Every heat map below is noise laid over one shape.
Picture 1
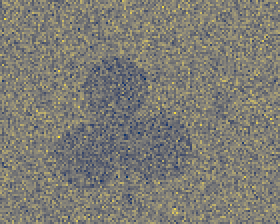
club
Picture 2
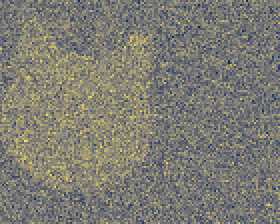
cat's head
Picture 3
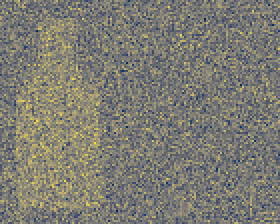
bottle
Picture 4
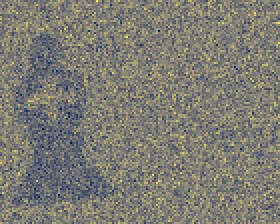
chess bishop
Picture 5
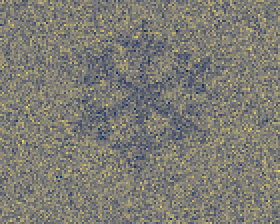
snowflake
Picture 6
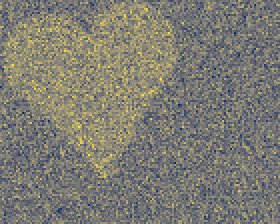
heart
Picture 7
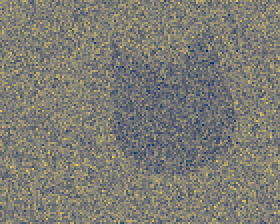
cat's head
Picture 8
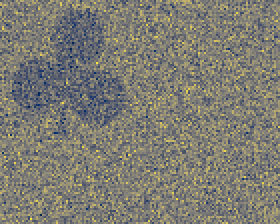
club
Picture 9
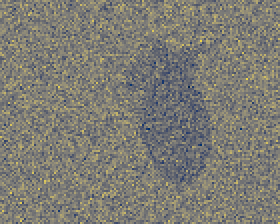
footprint
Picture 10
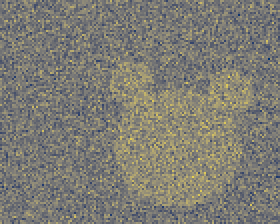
bear's head
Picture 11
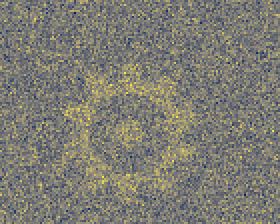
gear
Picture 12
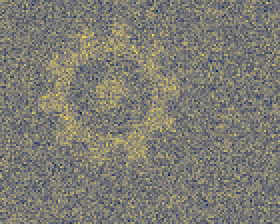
gear
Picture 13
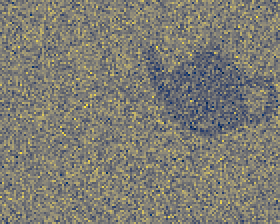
teapot
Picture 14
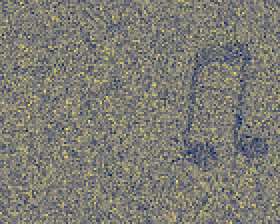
pair of musical notes
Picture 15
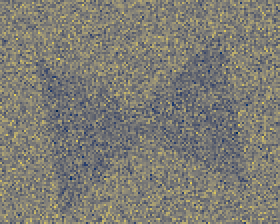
bow tie
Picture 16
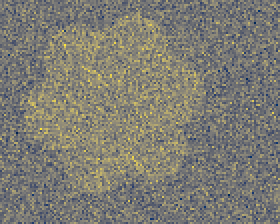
flower
